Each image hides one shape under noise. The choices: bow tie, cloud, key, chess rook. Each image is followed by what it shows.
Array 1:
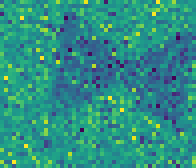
bow tie
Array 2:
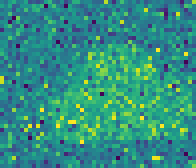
cloud
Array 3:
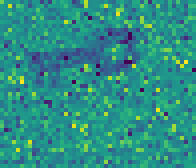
key
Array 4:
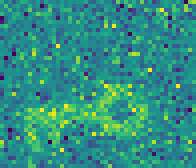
key
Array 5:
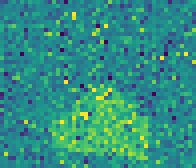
cloud
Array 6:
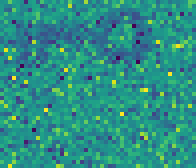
key
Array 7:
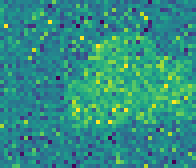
cloud
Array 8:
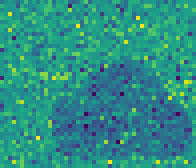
cloud
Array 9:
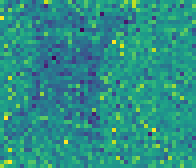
chess rook
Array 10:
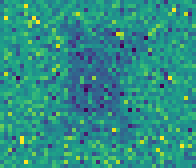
chess rook
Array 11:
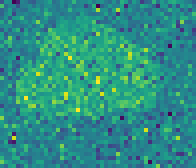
cloud
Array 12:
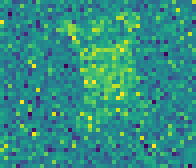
chess rook
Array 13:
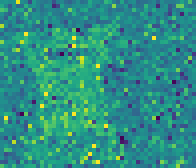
chess rook
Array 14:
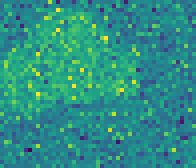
cloud
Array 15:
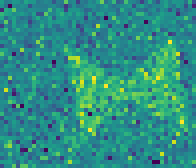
bow tie
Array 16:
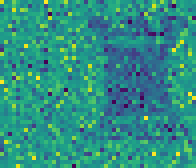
chess rook
